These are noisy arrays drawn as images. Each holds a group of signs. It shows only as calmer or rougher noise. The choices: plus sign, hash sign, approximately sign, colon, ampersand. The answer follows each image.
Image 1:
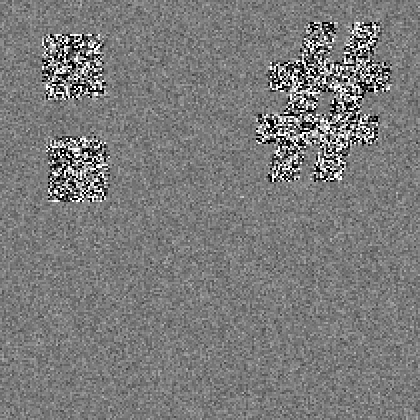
top left: colon; top right: hash sign
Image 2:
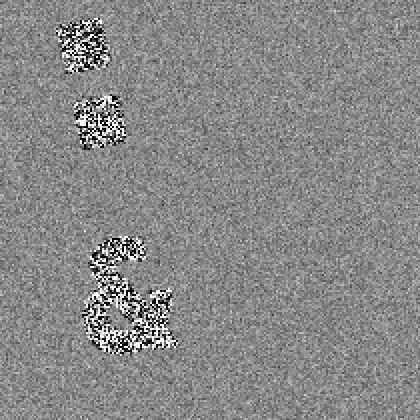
top left: colon; bottom left: ampersand
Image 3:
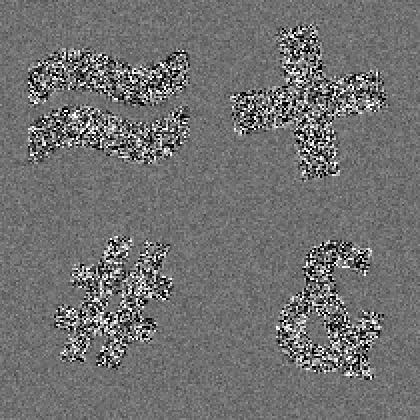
top left: approximately sign; top right: plus sign; bottom left: hash sign; bottom right: ampersand
